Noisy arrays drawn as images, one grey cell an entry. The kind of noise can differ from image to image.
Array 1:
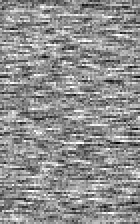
streaked along the rows
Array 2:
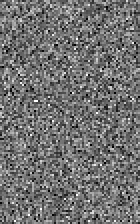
independent entries
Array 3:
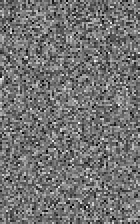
independent entries
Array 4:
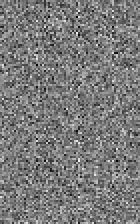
low rank plus noise
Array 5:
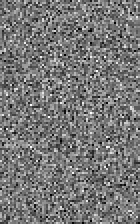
independent entries
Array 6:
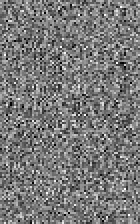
low rank plus noise
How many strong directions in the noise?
one
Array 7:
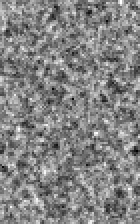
blotchy
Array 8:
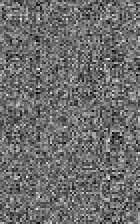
low rank plus noise
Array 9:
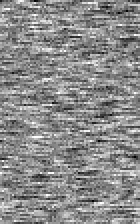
streaked along the rows
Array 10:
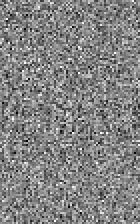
low rank plus noise
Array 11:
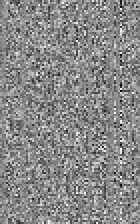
columns of uneven size
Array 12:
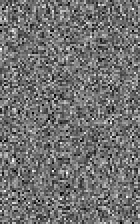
low rank plus noise
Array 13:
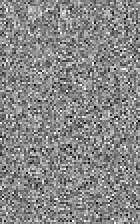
low rank plus noise
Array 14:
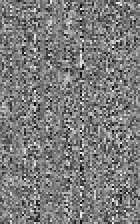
columns of uneven size
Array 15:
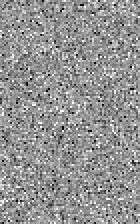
heavy tails
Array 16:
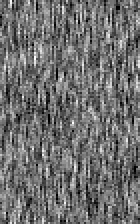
streaked along the columns
